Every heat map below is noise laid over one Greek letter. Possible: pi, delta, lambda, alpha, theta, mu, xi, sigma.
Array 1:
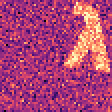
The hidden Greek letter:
lambda
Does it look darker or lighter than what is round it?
lighter
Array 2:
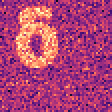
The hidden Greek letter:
delta
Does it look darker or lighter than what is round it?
lighter
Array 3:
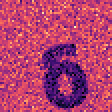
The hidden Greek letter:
delta
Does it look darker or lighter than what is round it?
darker
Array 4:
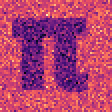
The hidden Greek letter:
pi
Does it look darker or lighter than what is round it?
darker
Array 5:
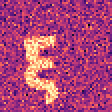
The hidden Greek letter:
xi
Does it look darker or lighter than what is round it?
lighter
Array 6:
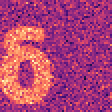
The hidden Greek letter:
delta
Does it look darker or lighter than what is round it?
lighter
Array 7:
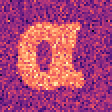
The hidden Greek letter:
alpha
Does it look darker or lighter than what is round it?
lighter
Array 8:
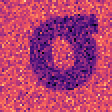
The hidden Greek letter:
sigma
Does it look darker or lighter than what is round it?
darker
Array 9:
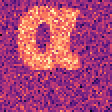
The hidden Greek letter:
alpha
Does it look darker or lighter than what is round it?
lighter
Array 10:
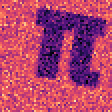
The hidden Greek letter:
pi
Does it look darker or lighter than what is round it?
darker
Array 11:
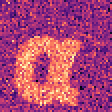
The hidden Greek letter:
alpha
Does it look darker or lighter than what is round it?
lighter
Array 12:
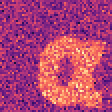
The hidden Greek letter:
alpha
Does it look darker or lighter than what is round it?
lighter
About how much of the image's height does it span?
two thirds
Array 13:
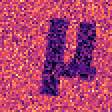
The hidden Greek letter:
mu
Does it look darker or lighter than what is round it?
darker
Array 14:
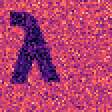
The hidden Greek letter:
lambda
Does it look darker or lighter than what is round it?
darker
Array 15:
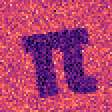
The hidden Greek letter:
pi
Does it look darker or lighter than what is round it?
darker
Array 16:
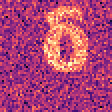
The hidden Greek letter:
delta
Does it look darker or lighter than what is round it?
lighter
